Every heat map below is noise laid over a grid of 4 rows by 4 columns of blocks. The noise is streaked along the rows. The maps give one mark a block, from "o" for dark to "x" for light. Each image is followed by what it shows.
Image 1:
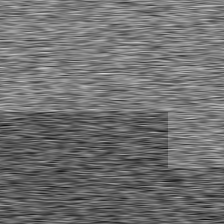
x x x x
x x x x
o o o x
o o o o
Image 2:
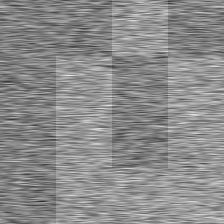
o o x o
o x o x
o x o x
o x x x
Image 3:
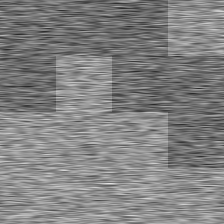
o o o x
o x o o
x x x o
x x x x
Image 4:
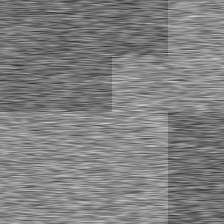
o o o x
o o x x
x x x o
x x x o
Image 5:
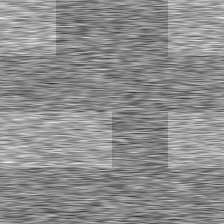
x o o x
o o o o
x x o x
o o o o
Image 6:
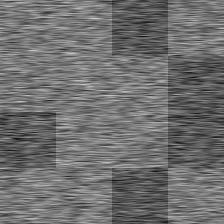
x x o x
x x x o
o x x o
x x o x
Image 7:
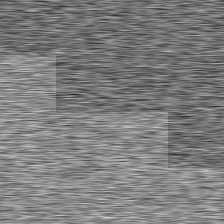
o o o o
x o o o
x x x o
x x x x
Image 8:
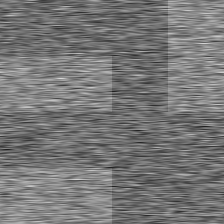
o o o x
x x o x
o o o o
x x o o
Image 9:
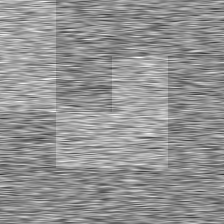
x o o o
x o x o
o x x o
o o o o
